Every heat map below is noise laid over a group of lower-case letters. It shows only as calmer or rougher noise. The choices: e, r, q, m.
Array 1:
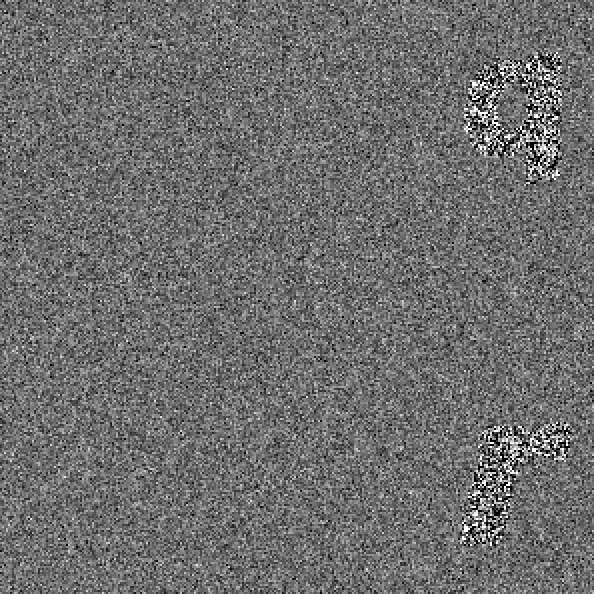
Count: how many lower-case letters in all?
2
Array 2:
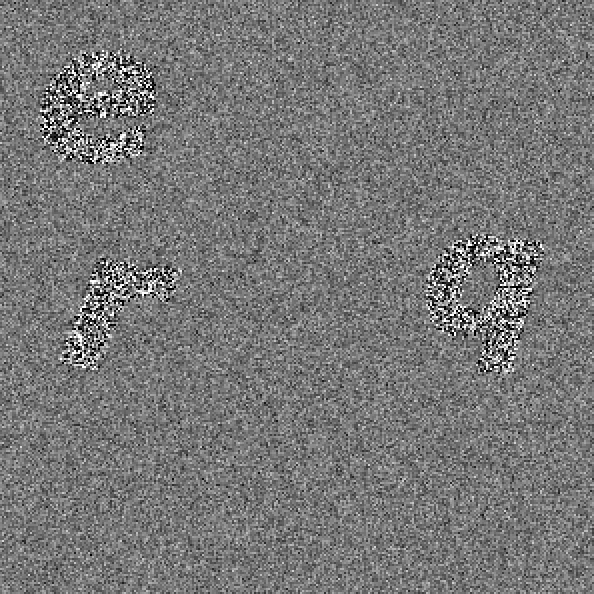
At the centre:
nothing
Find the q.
middle right
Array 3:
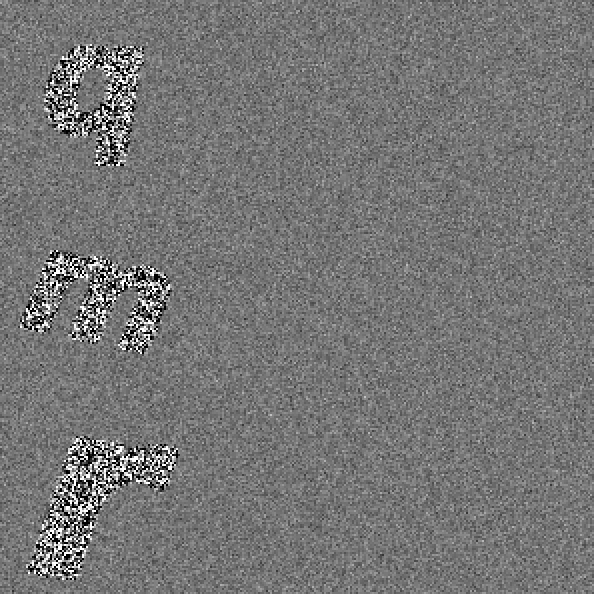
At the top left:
q
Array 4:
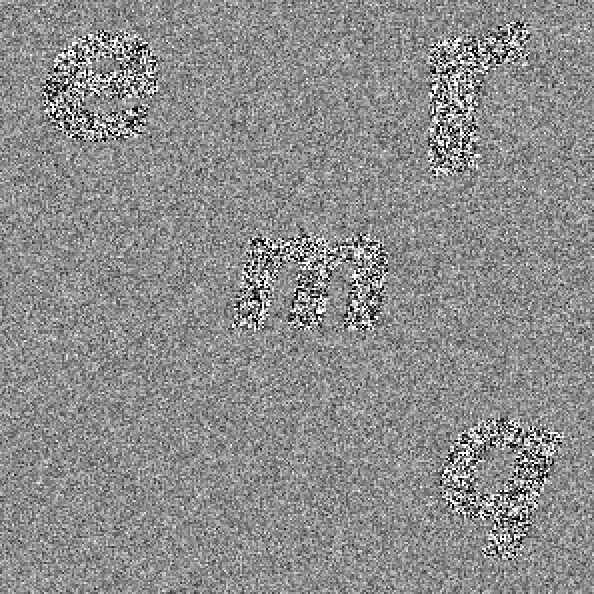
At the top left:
e
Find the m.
centre
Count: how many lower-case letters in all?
4
